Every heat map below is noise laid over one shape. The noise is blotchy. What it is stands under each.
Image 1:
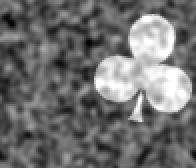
club
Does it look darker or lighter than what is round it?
lighter
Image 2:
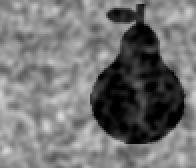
pear
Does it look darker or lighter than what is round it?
darker
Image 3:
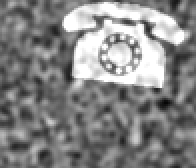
telephone
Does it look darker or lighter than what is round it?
lighter
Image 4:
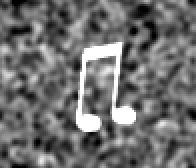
pair of musical notes
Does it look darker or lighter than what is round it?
lighter
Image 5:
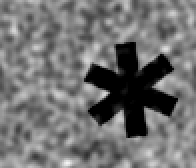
asterisk
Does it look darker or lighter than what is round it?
darker
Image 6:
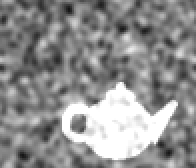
teapot
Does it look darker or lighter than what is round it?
lighter
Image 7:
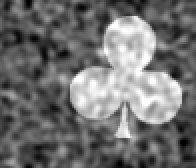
club
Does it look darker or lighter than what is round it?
lighter
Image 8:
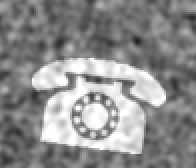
telephone
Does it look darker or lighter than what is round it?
lighter
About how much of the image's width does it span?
two thirds
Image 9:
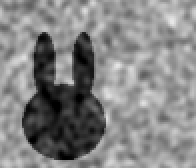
rabbit's head
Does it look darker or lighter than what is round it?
darker
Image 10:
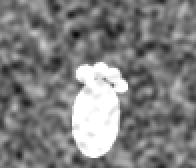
footprint
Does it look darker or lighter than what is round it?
lighter
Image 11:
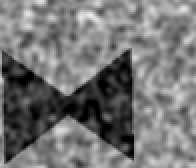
bow tie
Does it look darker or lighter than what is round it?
darker
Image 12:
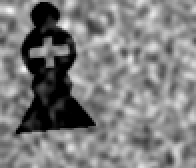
chess bishop
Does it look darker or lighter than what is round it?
darker
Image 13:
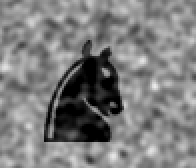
chess knight
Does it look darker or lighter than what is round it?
darker
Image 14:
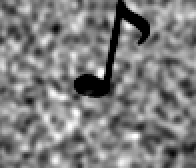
musical note
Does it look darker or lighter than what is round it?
darker
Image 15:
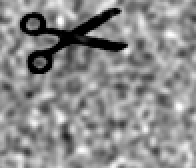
pair of scissors
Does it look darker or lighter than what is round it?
darker
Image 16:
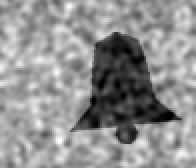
bell
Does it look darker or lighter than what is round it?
darker
